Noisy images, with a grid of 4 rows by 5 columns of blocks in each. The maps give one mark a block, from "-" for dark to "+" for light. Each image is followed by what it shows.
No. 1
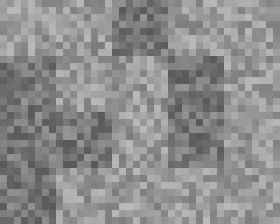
+ + - + +
- + + - +
- - + - +
- + + + +
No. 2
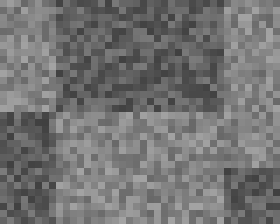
+ - - - +
+ - - - +
- + + + +
- + + + -
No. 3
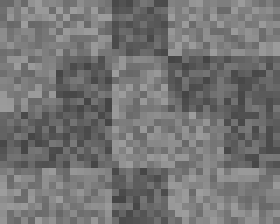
+ + - + +
+ - + - -
- - + + -
+ + - + +
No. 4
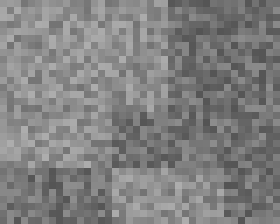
+ + + - -
+ + + - -
+ + - - -
- - + + -
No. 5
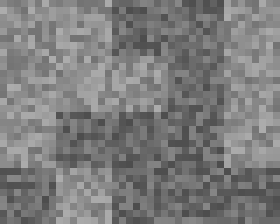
+ + - - +
+ + + - +
+ - - - +
- + - - -
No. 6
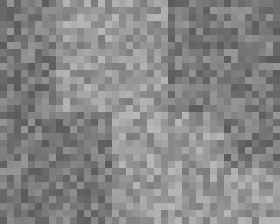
- + + - -
- + + - -
- - + + -
- - + + +
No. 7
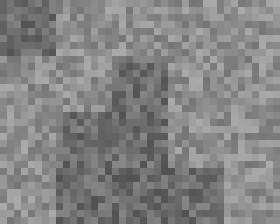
- + + + +
+ + - + +
+ - - + +
+ - - - +
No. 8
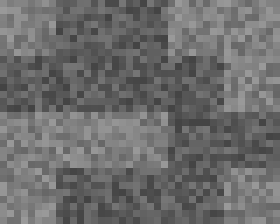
+ - - + +
- - - - +
+ + + - -
+ - - - +
